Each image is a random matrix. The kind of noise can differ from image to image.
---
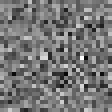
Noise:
low rank plus noise
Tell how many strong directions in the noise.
five to eight
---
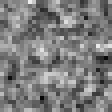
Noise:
blotchy
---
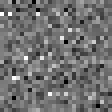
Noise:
heavy tails
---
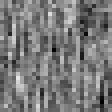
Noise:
streaked along the columns
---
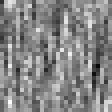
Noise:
streaked along the columns
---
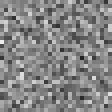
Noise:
independent entries
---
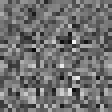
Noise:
low rank plus noise
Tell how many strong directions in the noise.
one
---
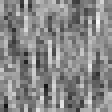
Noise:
streaked along the columns
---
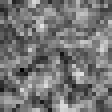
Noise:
blotchy
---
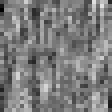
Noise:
streaked along the columns
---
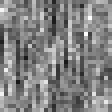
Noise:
streaked along the columns
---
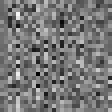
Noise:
columns of uneven size
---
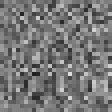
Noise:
low rank plus noise
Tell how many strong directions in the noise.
two
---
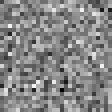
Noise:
low rank plus noise
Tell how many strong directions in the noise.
five to eight
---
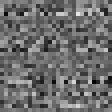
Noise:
rows of uneven size
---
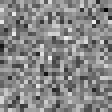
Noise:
independent entries
